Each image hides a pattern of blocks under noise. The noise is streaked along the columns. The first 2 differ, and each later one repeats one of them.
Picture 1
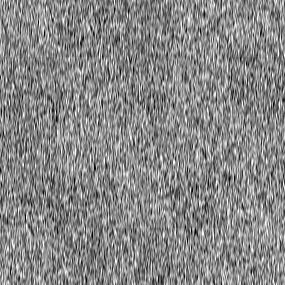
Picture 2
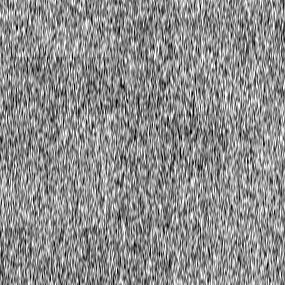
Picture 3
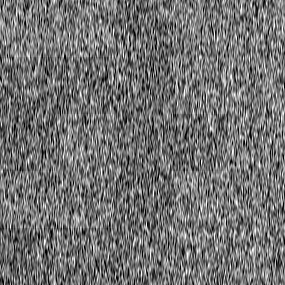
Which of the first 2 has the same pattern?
2
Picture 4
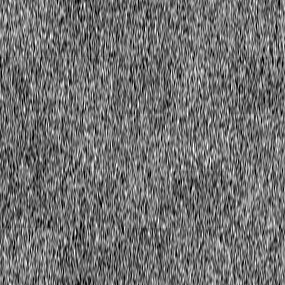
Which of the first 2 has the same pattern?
1
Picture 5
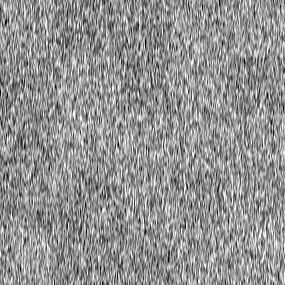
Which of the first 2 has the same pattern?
1
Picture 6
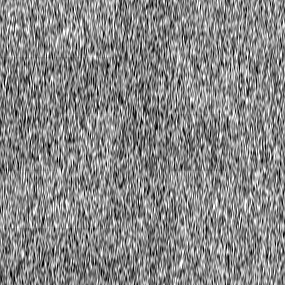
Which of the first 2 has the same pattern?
2
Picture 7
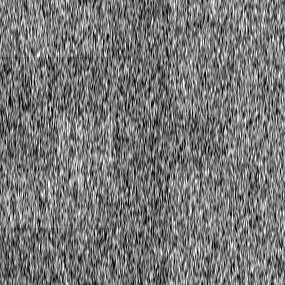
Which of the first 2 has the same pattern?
2
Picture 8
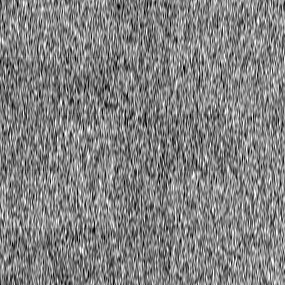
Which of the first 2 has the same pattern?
2
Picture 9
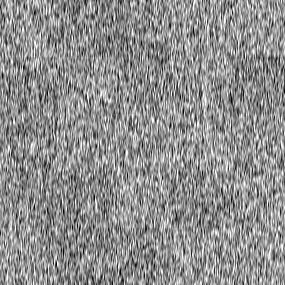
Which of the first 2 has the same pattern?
1
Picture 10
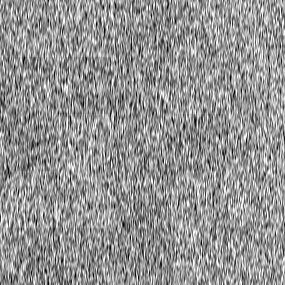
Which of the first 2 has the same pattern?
2
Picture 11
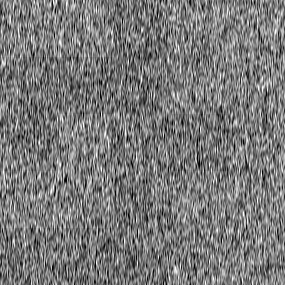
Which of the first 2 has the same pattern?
2
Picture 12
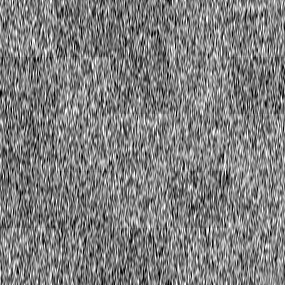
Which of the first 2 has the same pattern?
1
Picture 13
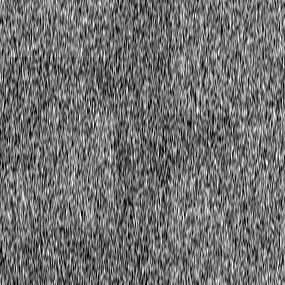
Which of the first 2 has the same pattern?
2
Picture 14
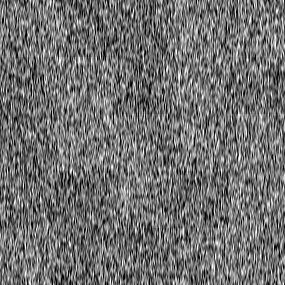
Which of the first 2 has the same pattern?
1
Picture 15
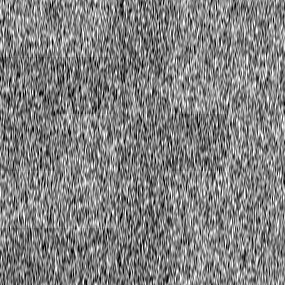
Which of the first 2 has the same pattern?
2
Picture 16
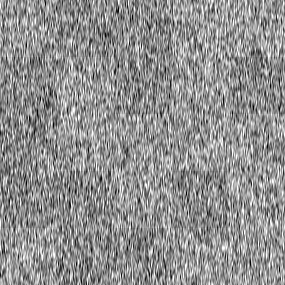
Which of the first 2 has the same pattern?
1
